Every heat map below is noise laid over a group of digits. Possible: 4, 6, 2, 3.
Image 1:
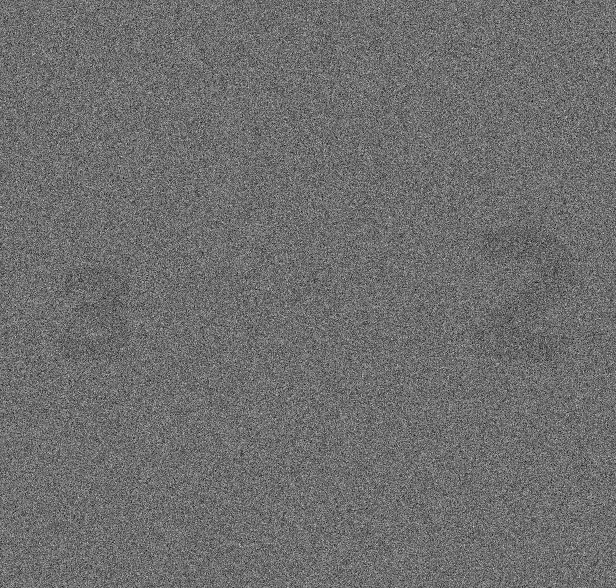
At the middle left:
3
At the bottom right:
nothing
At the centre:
nothing
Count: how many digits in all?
2
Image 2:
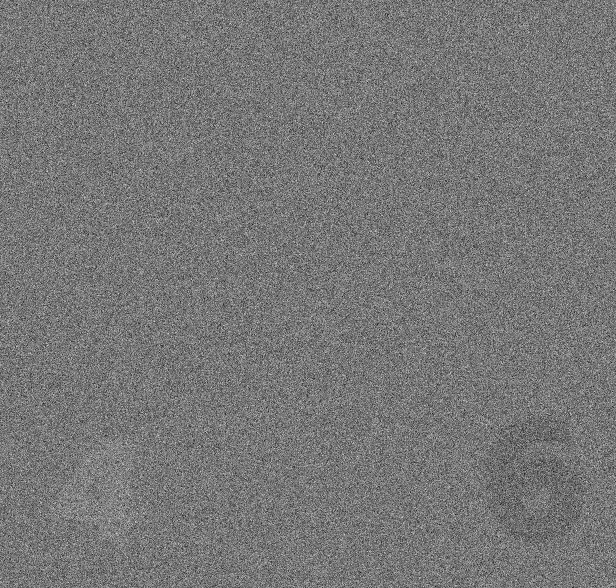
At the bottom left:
4
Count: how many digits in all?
2
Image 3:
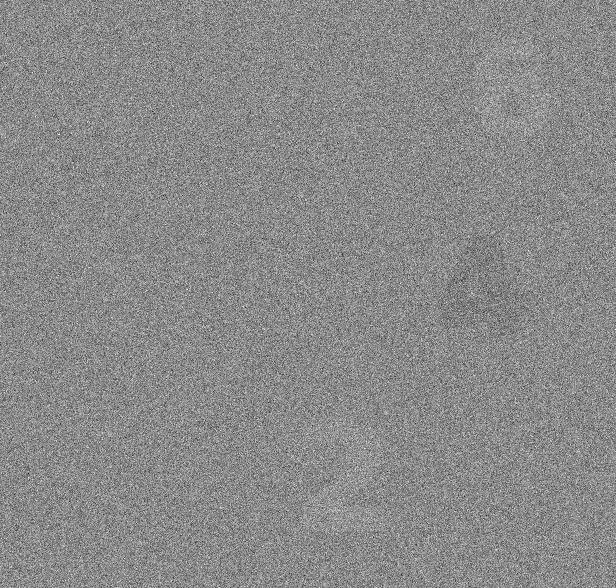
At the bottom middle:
2
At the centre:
nothing
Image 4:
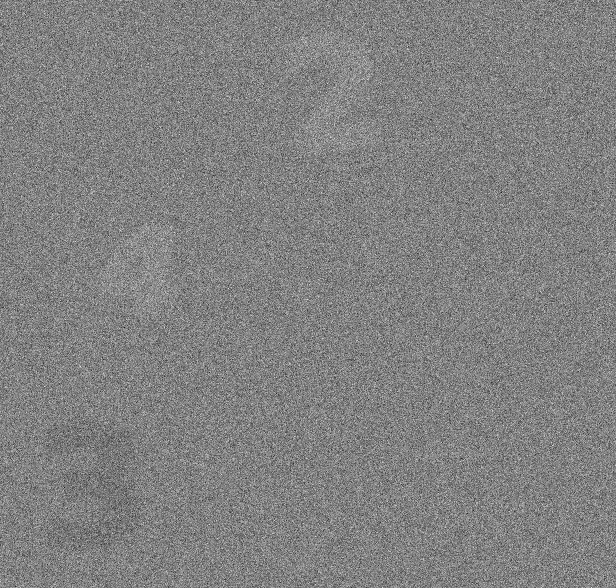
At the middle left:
4
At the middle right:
nothing
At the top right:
nothing
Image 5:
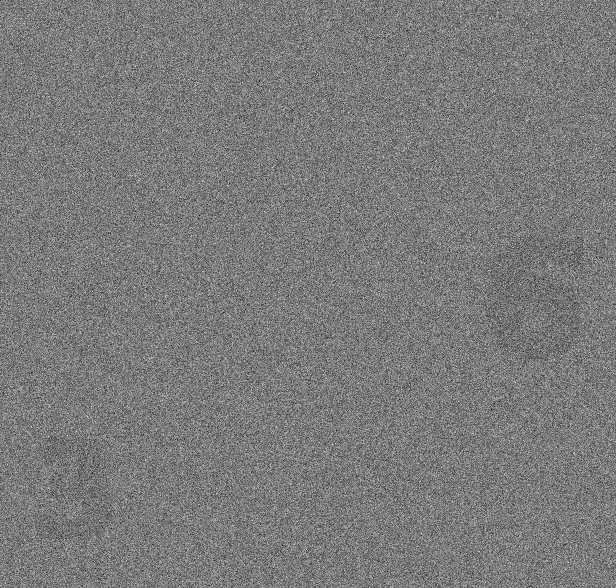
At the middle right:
6
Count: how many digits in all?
2
